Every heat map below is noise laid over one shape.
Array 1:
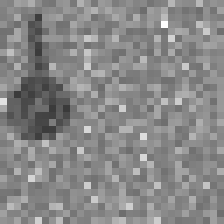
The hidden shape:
lollipop
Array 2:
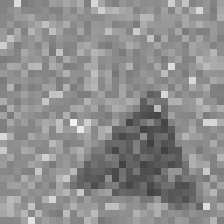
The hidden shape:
triangle
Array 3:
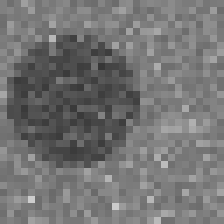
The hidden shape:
disc
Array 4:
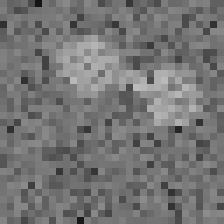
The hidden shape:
dumbbell
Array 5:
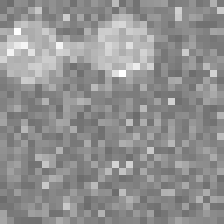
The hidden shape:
dumbbell
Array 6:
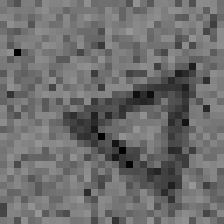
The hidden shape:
triangle frame
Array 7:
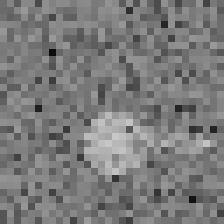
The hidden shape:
lollipop
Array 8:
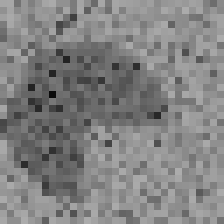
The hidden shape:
disc with a wedge cut out
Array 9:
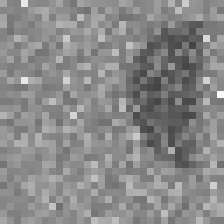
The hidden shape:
half disc
